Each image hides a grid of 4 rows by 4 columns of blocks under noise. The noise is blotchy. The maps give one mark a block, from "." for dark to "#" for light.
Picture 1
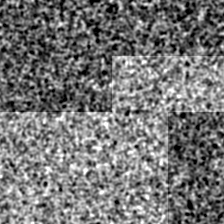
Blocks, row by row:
. . . .
. . # #
# # # .
# # # .
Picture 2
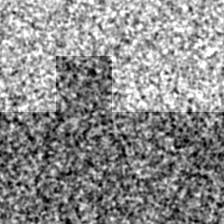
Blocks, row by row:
# # # #
# . # #
. . . .
. . . .
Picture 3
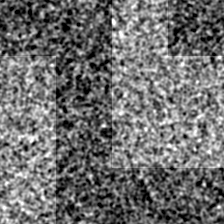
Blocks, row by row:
. . # .
# . # #
# . # #
# . . .
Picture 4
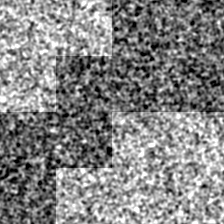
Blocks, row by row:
# # . .
# . . .
. . # #
. # # #
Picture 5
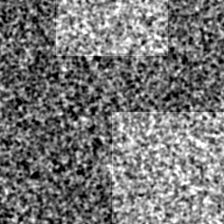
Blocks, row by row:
. # # .
. . . .
. . # #
. . # #
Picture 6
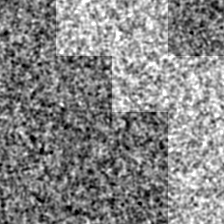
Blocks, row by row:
. # # .
. . # #
. . . #
. . . #
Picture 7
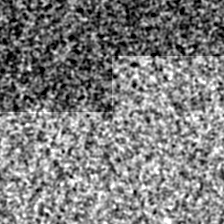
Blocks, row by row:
. . . .
. . # #
# # # #
# # # #
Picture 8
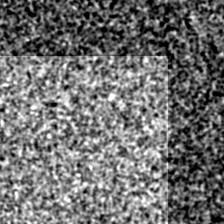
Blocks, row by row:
. . . .
# # # .
# # # .
# # # .
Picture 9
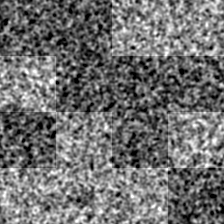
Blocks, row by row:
. . # #
# . . .
. # . #
# # # .
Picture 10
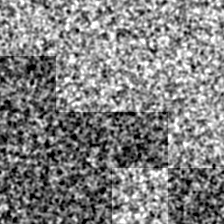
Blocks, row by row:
# # # #
. # # #
. . . #
. . # .
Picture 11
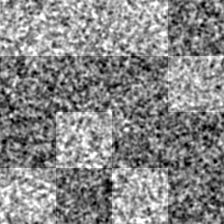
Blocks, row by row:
# # # .
. . . #
. # . .
# . # .
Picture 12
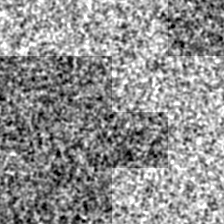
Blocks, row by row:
# # # .
. . # #
. . . #
. . # #
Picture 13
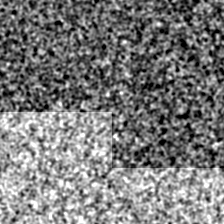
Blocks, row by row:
. . . .
. . . .
# # . .
# # # #
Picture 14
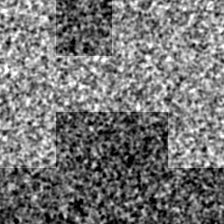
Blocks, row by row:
# . # #
# # # #
# . . #
. . . .
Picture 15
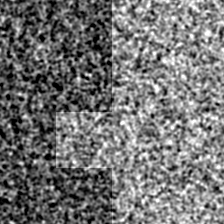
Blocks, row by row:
. . # #
. . # #
. # # #
. . # #
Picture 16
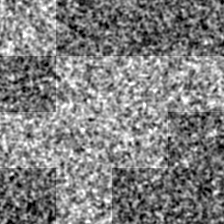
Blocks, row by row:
# . . .
. # # #
# # # .
. # . .
